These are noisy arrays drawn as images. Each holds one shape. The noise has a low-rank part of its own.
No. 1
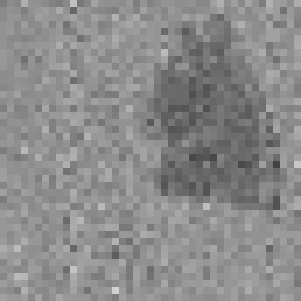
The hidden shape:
chess knight
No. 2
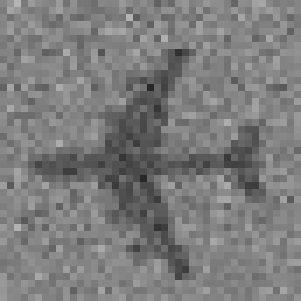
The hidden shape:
airplane
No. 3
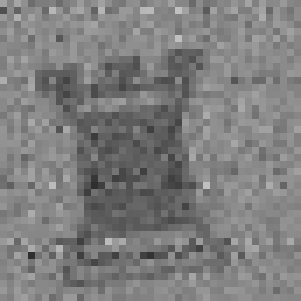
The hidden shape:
chess rook
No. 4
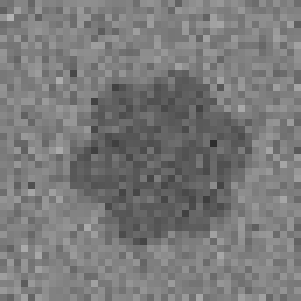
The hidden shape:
flower
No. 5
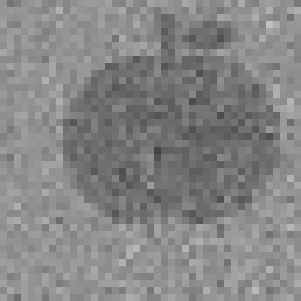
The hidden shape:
apple
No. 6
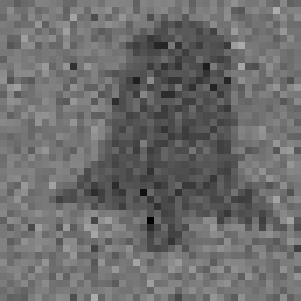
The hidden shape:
bell
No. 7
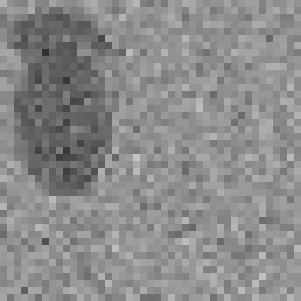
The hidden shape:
footprint
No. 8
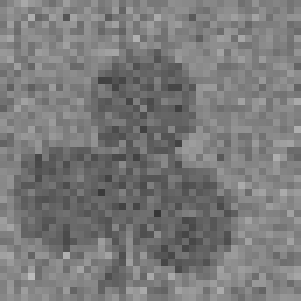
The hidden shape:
club
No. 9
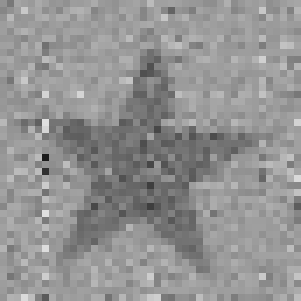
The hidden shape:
star
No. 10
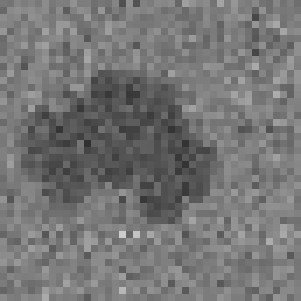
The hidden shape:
car
